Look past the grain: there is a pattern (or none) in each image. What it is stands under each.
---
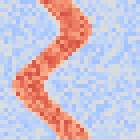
a wavy band
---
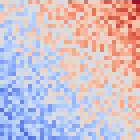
a smooth slope
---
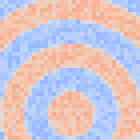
rings round one point
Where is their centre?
bottom middle
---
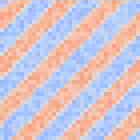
diagonal stripes
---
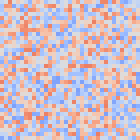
only noise
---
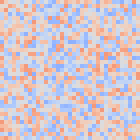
only noise
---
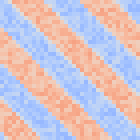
diagonal stripes
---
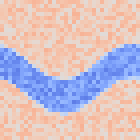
a wavy band
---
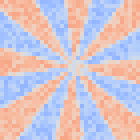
spokes from one point
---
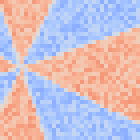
spokes from one point
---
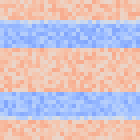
horizontal stripes
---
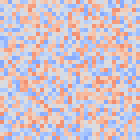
only noise
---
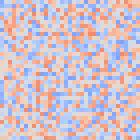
only noise
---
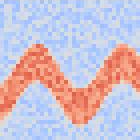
a wavy band
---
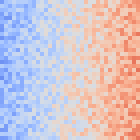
a smooth slope
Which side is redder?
right
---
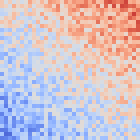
a smooth slope
